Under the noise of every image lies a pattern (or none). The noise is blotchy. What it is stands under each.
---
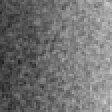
a smooth slope
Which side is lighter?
right
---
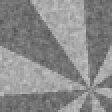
spokes from one point
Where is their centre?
bottom right
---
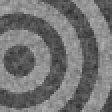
rings round one point
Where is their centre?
middle left
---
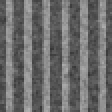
vertical stripes
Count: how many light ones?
6
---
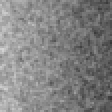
a smooth slope
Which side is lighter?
left
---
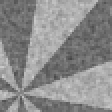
spokes from one point
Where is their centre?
bottom left
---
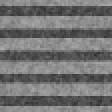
horizontal stripes
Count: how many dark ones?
5
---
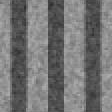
vertical stripes
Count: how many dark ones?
3
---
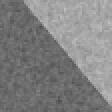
a sharp edge
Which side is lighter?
top right
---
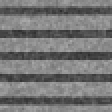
horizontal stripes
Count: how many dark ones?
5
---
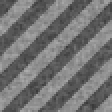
diagonal stripes
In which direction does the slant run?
bottom left to top right
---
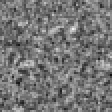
only noise
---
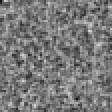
only noise
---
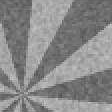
spokes from one point
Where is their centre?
bottom left
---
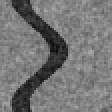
a wavy band
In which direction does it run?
top to bottom
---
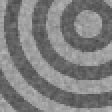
rings round one point
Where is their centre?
top right
